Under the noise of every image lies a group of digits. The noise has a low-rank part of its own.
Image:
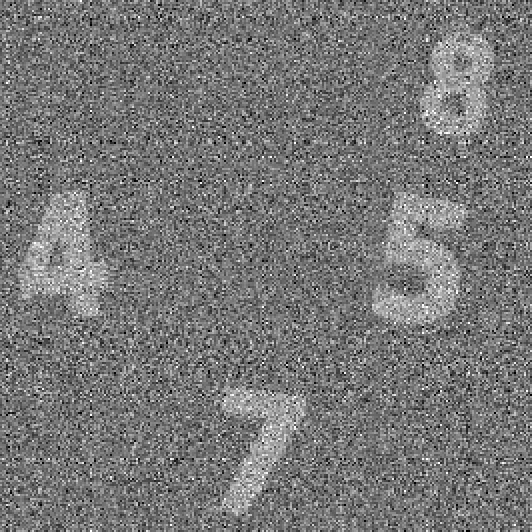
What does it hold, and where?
top right: 8; middle left: 4; middle right: 5; bottom middle: 7
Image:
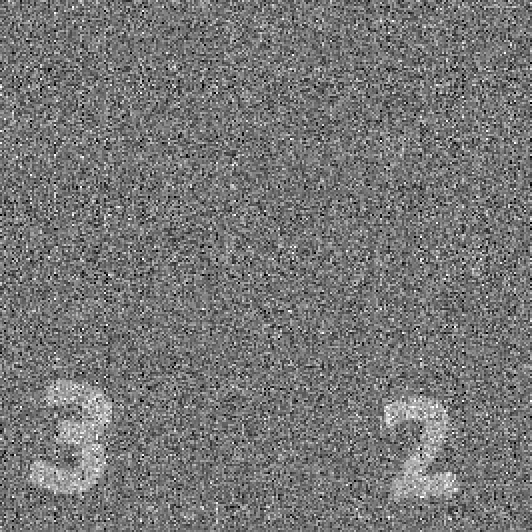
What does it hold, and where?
bottom left: 3; bottom right: 2
